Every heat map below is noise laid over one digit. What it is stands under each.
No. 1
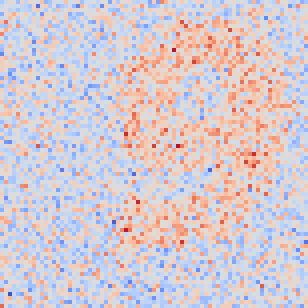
9
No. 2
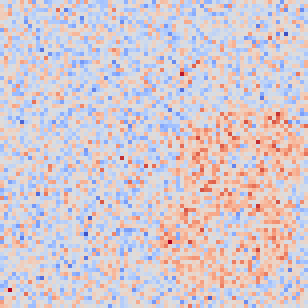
8
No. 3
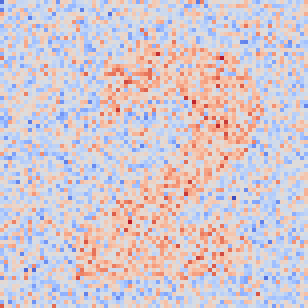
2
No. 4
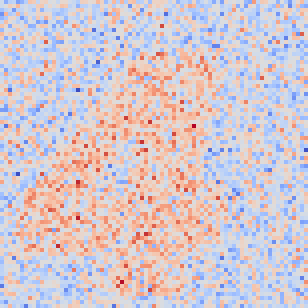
4
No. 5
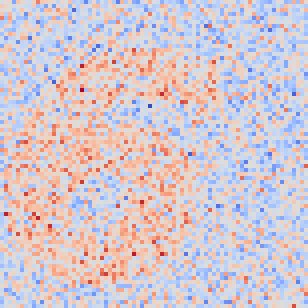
6
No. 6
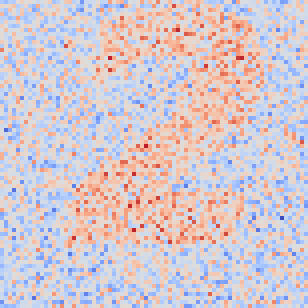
2
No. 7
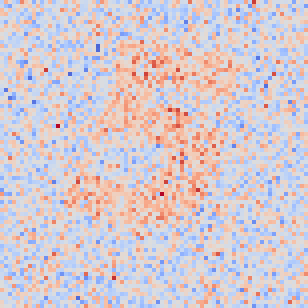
5
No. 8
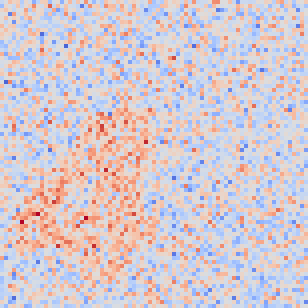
4
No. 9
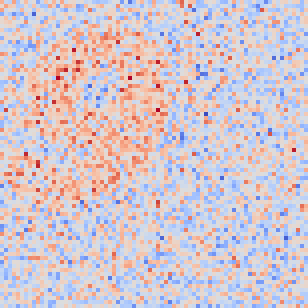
9
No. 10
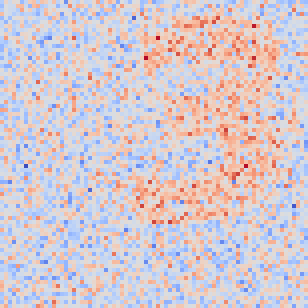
3
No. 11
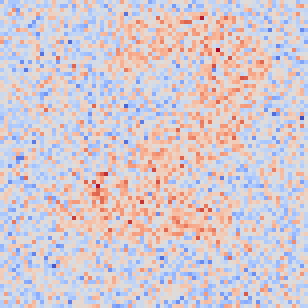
2
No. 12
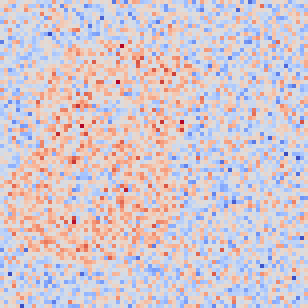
8
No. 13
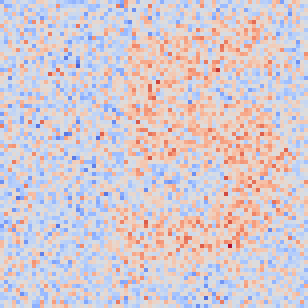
5
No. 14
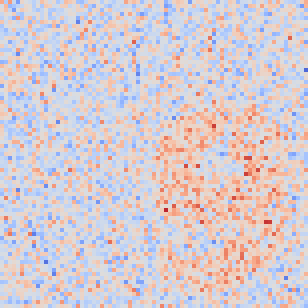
9
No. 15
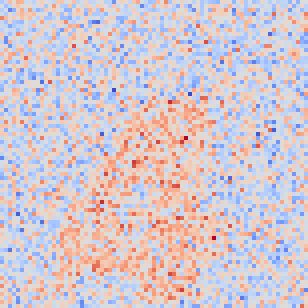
4
